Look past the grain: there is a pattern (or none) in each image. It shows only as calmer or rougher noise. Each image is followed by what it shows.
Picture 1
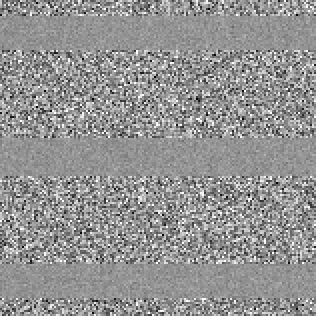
bands of rows
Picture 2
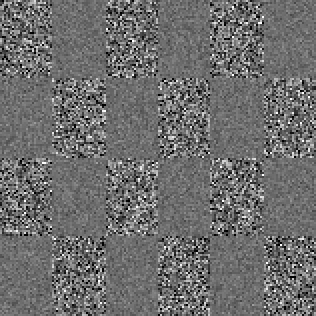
a checkerboard
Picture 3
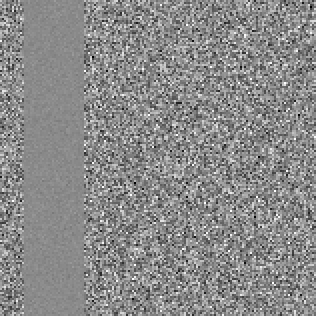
one band of columns
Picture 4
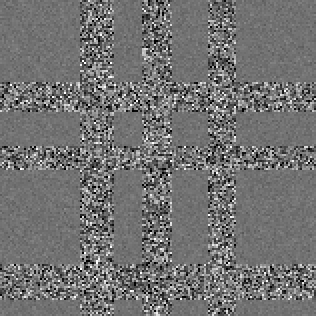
bands of rows crossing bands of columns
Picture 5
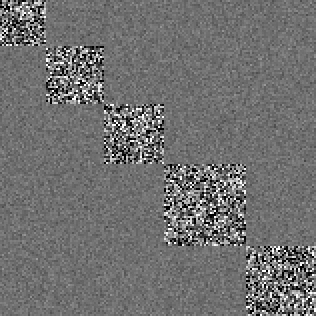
blocks along the diagonal
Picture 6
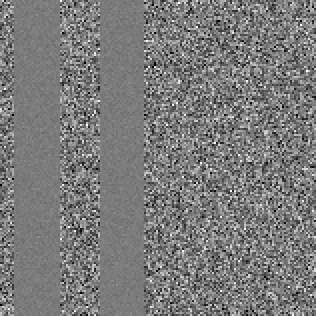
bands of columns
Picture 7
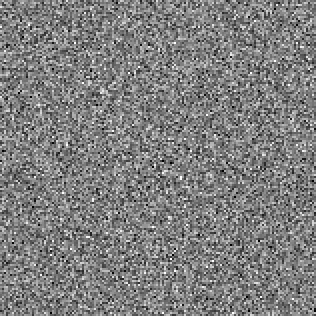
only noise
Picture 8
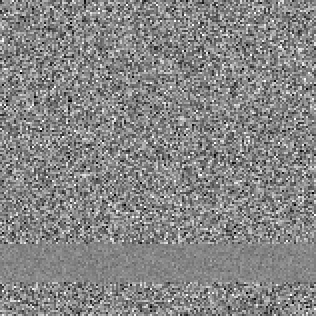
one band of rows
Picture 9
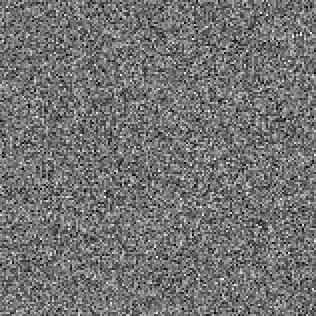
only noise
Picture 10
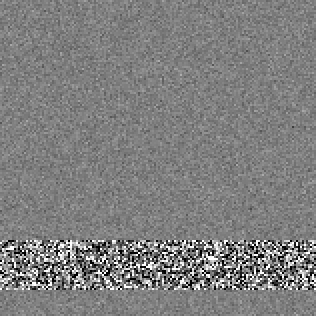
one band of rows
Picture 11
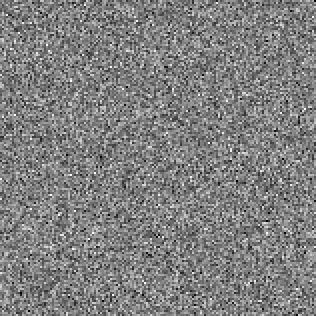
only noise
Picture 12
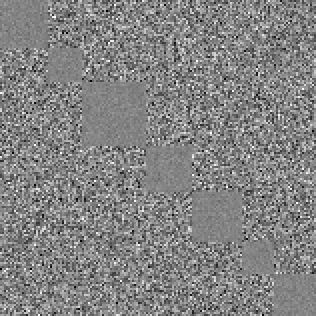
blocks along the diagonal
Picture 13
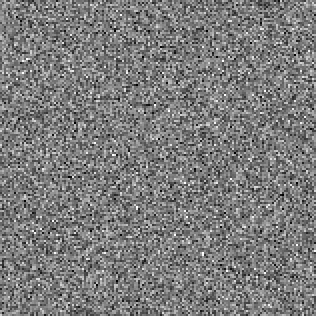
only noise
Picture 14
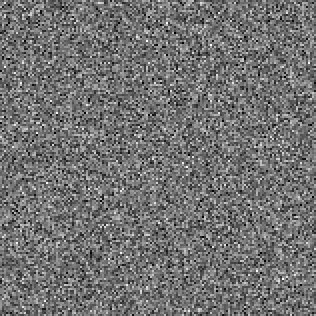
only noise
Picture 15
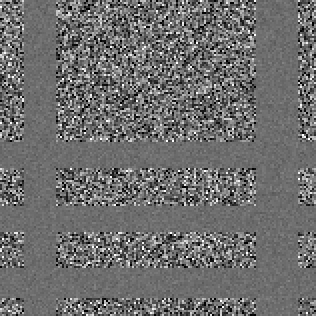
bands of rows crossing bands of columns
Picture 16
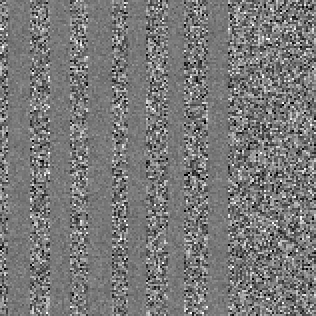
bands of columns
